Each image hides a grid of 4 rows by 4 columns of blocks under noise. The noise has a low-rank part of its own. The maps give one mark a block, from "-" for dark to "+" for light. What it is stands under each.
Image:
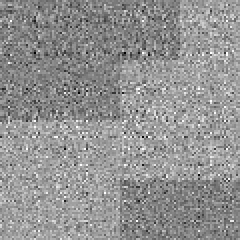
- - - +
- - + +
+ + + +
+ + - -
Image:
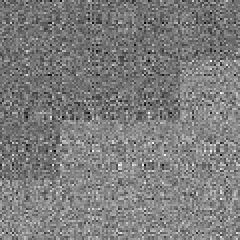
- - - -
- - - +
- + + +
+ + + +
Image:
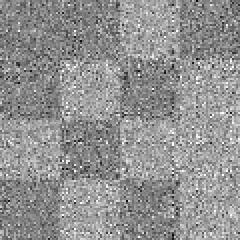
- - + -
- + - +
+ - + +
- + - +
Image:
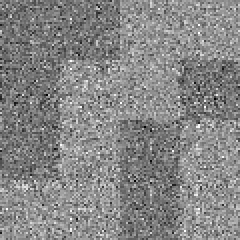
- - + +
- + + -
- + - +
+ + - +
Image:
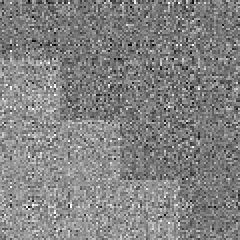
- - - -
+ - - -
+ + - -
+ + + -
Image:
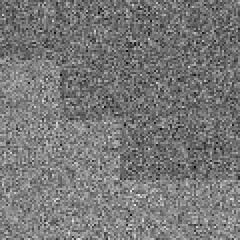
- - - -
+ - - -
+ + - -
+ + + +
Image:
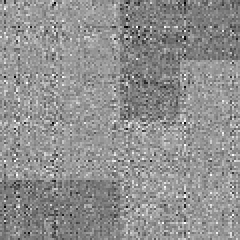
+ + - -
+ + - +
+ + + +
- - + +
